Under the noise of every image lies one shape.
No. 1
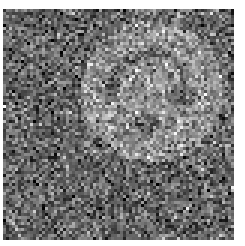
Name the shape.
smiling face
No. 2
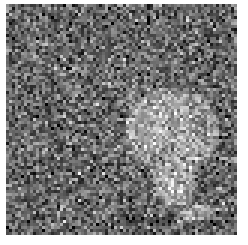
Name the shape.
pear
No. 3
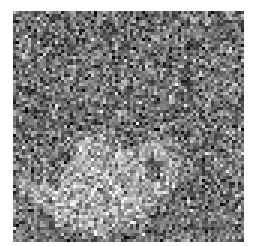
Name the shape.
teapot
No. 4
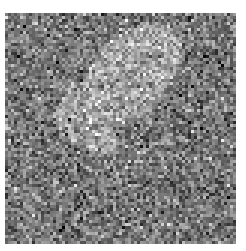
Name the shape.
footprint
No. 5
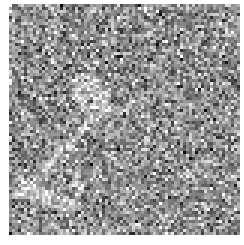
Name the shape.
musical note
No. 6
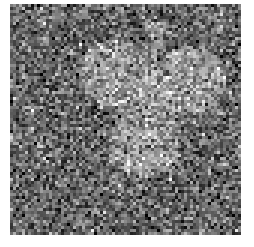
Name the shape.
club
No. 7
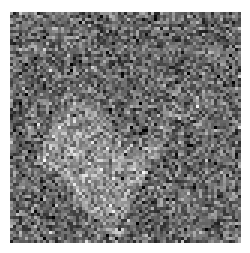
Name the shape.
flag
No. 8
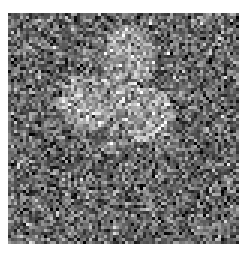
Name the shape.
club
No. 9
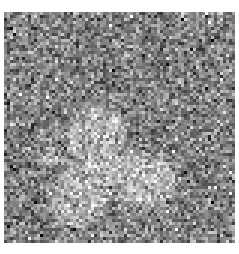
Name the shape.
club
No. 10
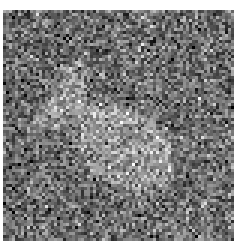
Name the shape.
fish
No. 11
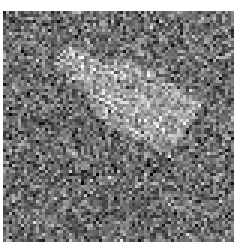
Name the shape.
bottle
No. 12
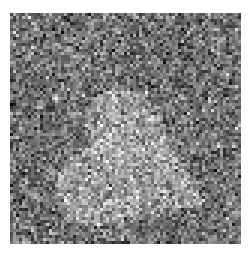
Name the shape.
heart
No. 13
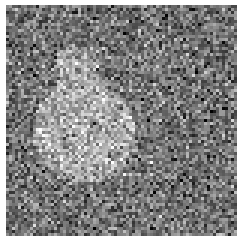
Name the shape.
light bulb
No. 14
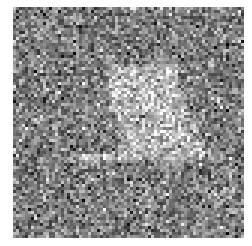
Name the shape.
flag
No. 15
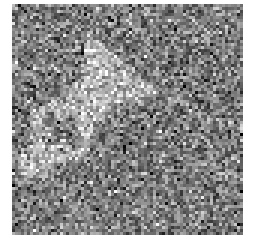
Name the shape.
chess bishop
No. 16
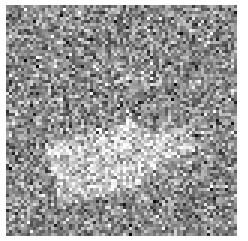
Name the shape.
bottle
